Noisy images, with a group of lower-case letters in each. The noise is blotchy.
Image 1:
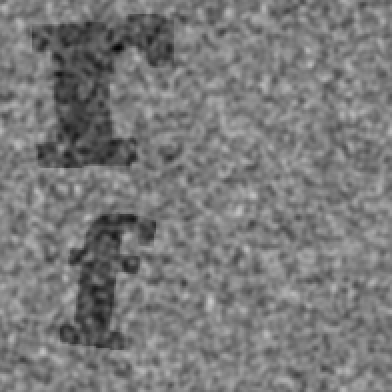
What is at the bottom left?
f
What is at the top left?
r
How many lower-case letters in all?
2
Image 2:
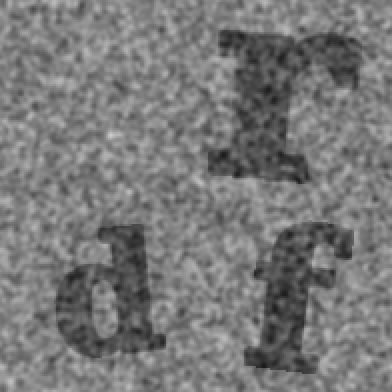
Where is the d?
bottom left
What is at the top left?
nothing
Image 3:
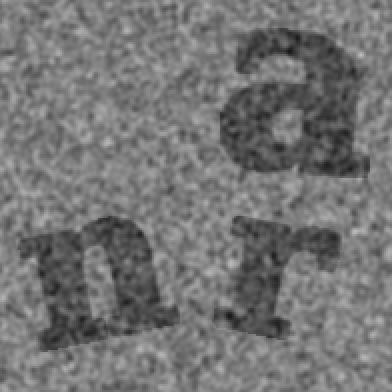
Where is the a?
top right
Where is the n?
bottom left
